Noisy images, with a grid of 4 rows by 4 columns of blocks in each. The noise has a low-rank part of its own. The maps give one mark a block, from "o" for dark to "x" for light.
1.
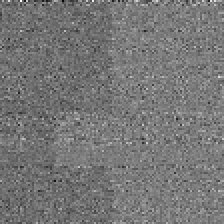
o o x x
o o x x
o x x x
o o x x
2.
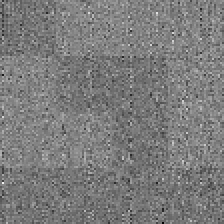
o x x x
x o o x
x x o x
o o o o
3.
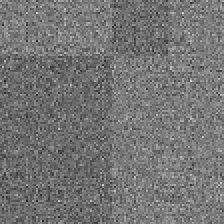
x x o x
o o x x
o o x x
o o x x
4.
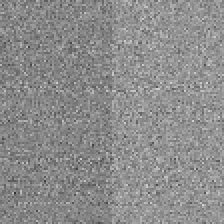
o o x x
o o x x
o o x x
o o x x
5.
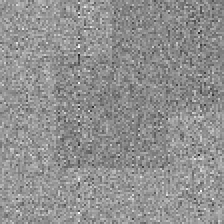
x x o o
x o o o
x o o x
x x x x
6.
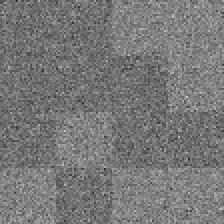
o o x x
o o o x
o x o o
x o x x
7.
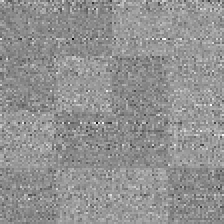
o o x x
o x o x
x o o x
o x x o
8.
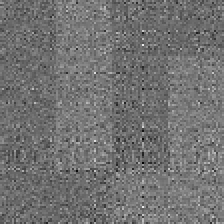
o x o o
o x o x
o x o x
o o x x
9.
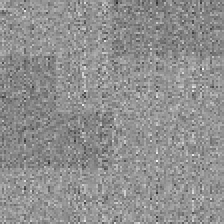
x x o o
o x x x
o o x x
x x x x
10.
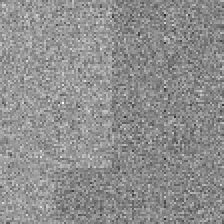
x x o o
x x o o
x x o o
x o o o
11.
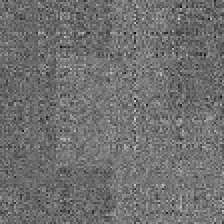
o o x o
o x x o
o x x x
o o x x
